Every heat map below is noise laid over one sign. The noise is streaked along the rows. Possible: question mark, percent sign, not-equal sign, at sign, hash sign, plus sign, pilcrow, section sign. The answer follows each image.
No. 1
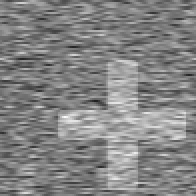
plus sign
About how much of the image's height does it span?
two thirds
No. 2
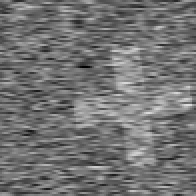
plus sign
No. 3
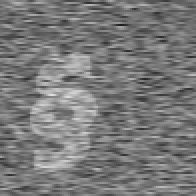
section sign
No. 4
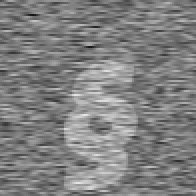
section sign
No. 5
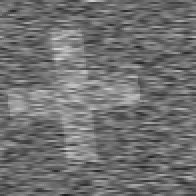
plus sign
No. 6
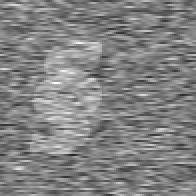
section sign
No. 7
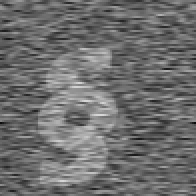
section sign
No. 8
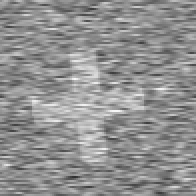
plus sign
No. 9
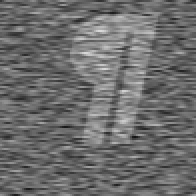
pilcrow
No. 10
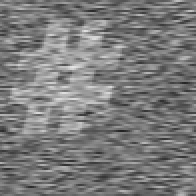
hash sign
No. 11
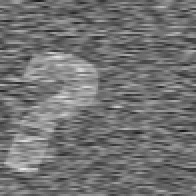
question mark
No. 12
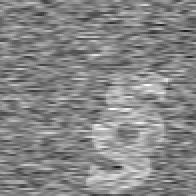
section sign
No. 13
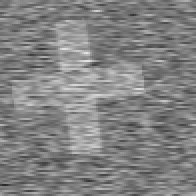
plus sign
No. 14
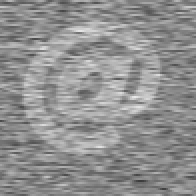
at sign
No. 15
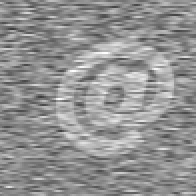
at sign
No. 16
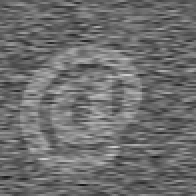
at sign
